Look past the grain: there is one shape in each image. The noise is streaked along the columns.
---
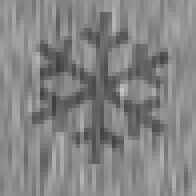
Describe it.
dark snowflake
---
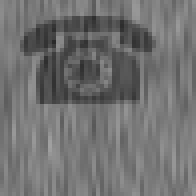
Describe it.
dark telephone
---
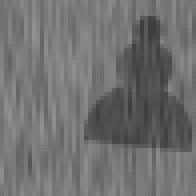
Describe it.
dark chess pawn
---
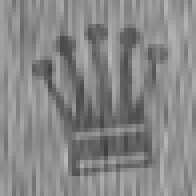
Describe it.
dark chess queen
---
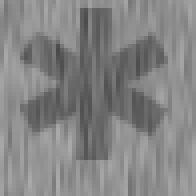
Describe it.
dark asterisk
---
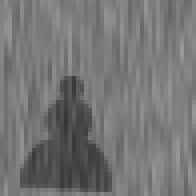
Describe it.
dark chess pawn
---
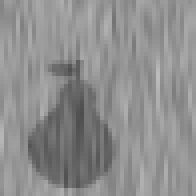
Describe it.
dark pear
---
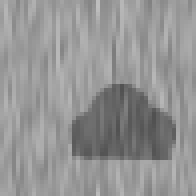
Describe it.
dark cloud
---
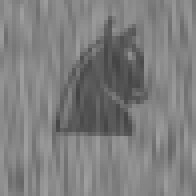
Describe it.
dark chess knight
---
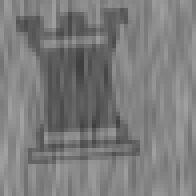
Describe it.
dark chess rook
